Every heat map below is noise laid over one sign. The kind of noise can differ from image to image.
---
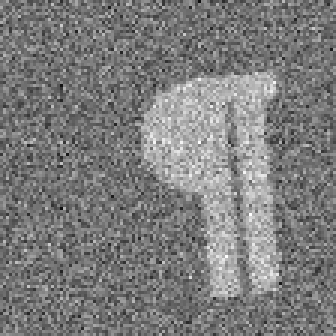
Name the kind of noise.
low rank plus noise
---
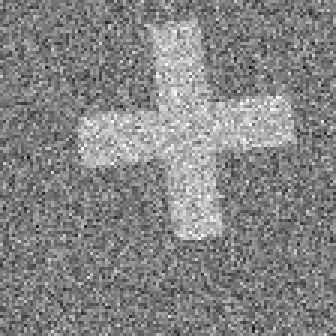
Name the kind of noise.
independent entries
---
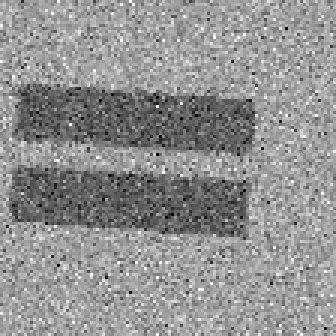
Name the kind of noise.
heavy tails
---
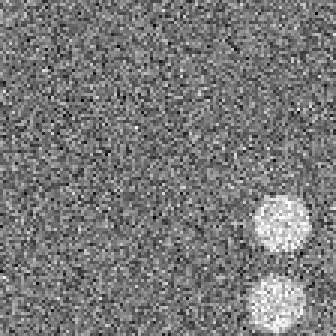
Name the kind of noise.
independent entries
